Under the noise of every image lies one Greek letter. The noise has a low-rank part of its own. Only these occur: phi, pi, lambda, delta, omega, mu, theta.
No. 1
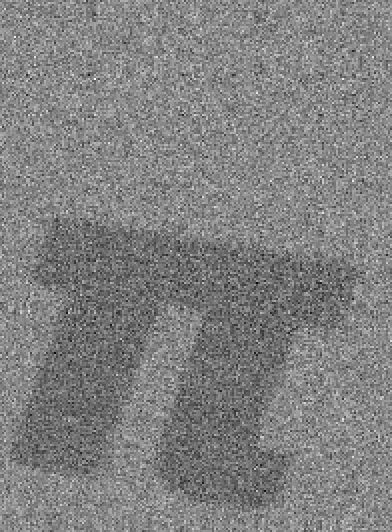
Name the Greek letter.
pi
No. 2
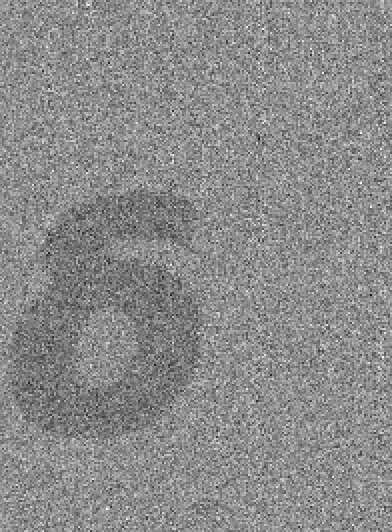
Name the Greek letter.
delta
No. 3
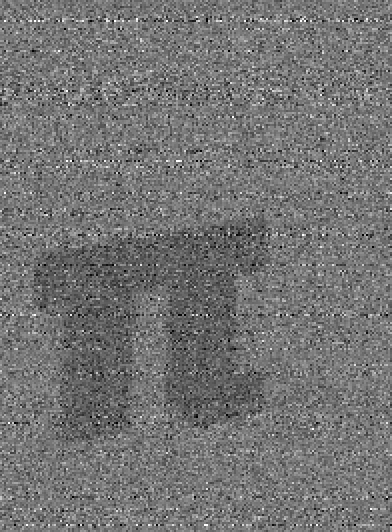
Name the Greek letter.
pi
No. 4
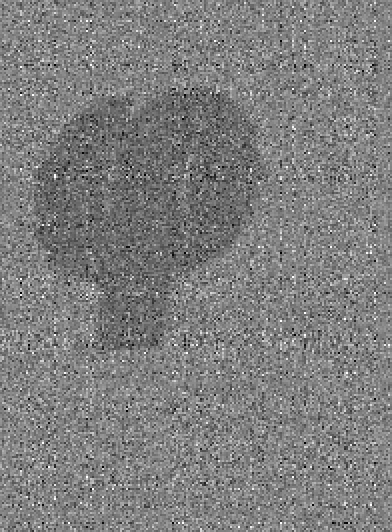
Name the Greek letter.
phi
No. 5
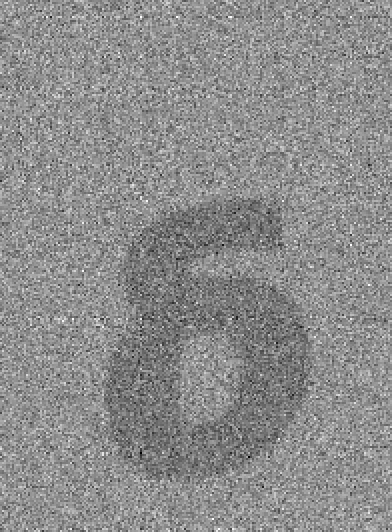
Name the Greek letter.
delta
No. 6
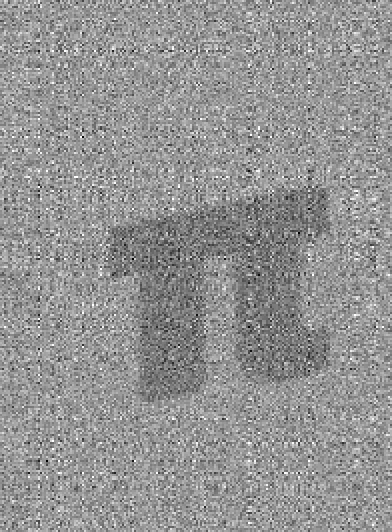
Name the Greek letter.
pi
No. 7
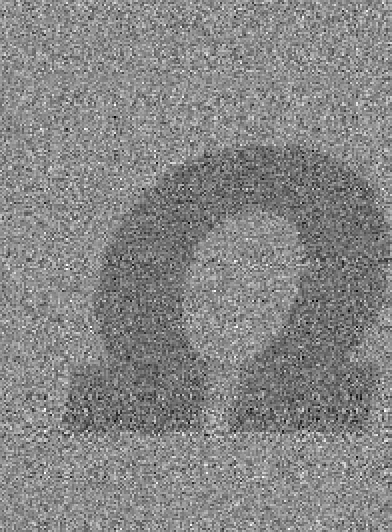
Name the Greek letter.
omega
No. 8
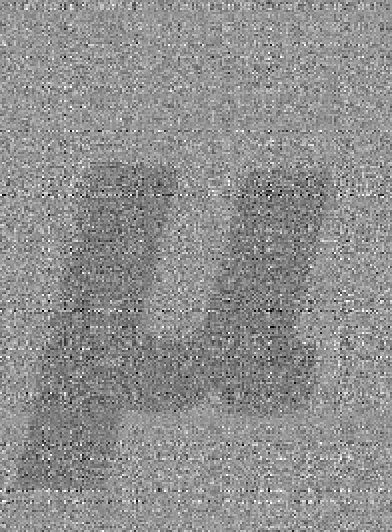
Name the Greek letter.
mu
